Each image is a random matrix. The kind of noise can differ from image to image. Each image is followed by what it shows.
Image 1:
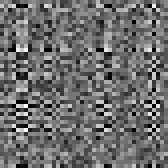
low rank plus noise
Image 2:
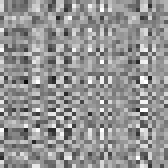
low rank plus noise
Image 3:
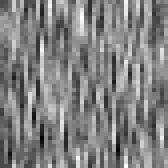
streaked along the columns
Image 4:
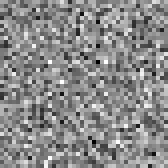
independent entries
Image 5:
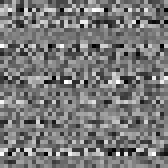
rows of uneven size
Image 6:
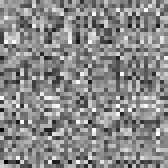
low rank plus noise
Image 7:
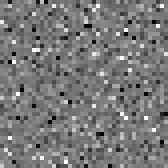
heavy tails
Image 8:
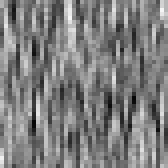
streaked along the columns
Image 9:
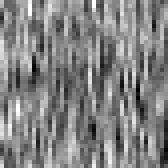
streaked along the columns
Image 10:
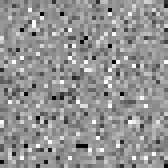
heavy tails
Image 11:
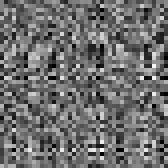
low rank plus noise
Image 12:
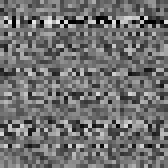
rows of uneven size
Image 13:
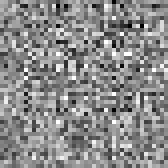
low rank plus noise
